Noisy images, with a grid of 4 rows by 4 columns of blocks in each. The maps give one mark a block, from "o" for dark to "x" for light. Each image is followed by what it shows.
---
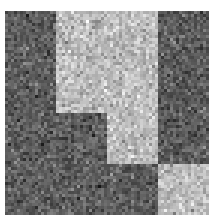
o x x o
o x x o
o o x o
o o o x
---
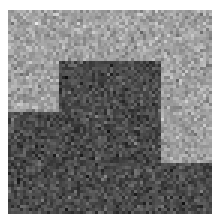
x x x x
x o o x
o o o x
o o o o
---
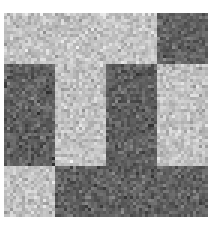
x x x o
o x o x
o x o x
x o o o
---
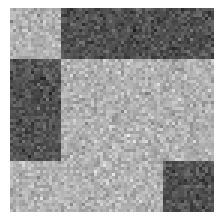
x o o o
o x x x
o x x x
x x x o
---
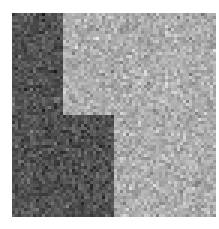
o x x x
o x x x
o o x x
o o x x
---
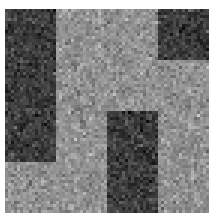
o x x o
o x x x
o x o x
x x o x
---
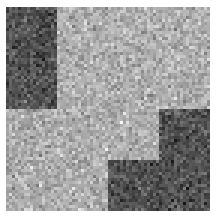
o x x x
o x x x
x x x o
x x o o
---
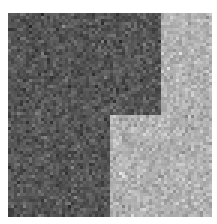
o o o x
o o o x
o o x x
o o x x
